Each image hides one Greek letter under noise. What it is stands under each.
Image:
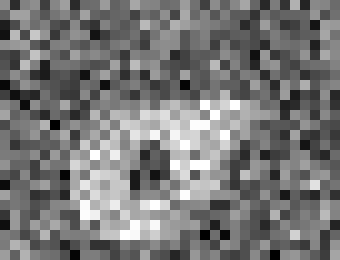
sigma
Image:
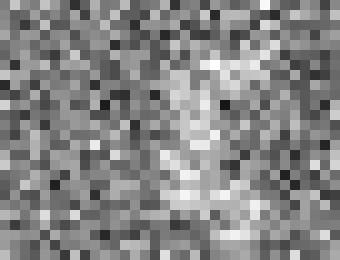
xi
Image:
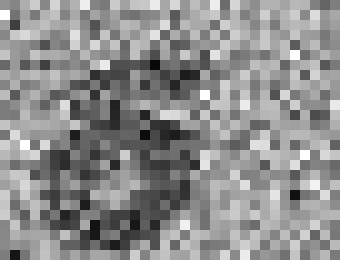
delta
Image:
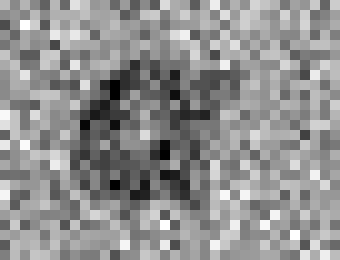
alpha
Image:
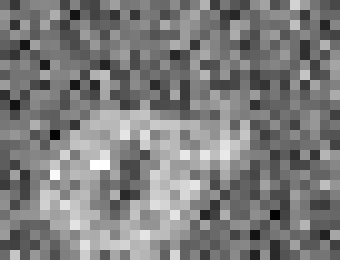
sigma
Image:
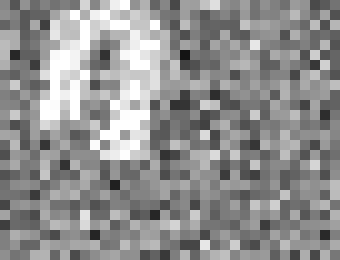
eta
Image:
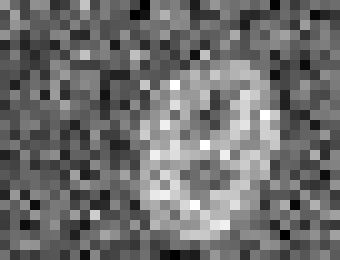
theta
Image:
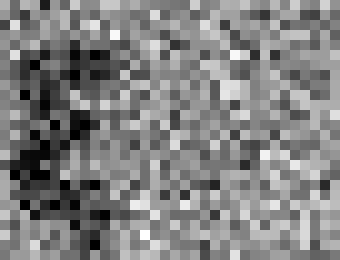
xi
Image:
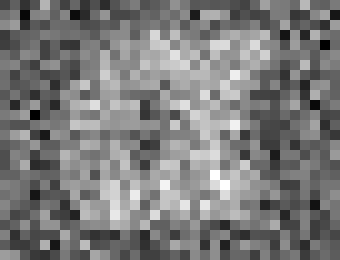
alpha
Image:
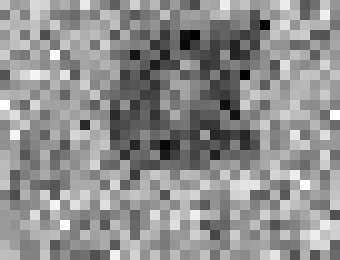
alpha
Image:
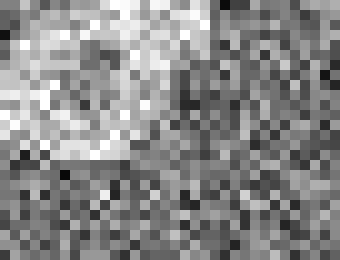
sigma
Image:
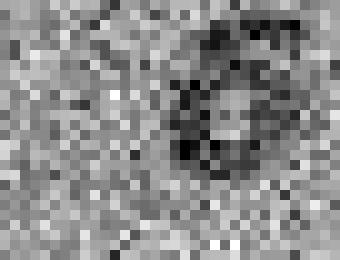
delta
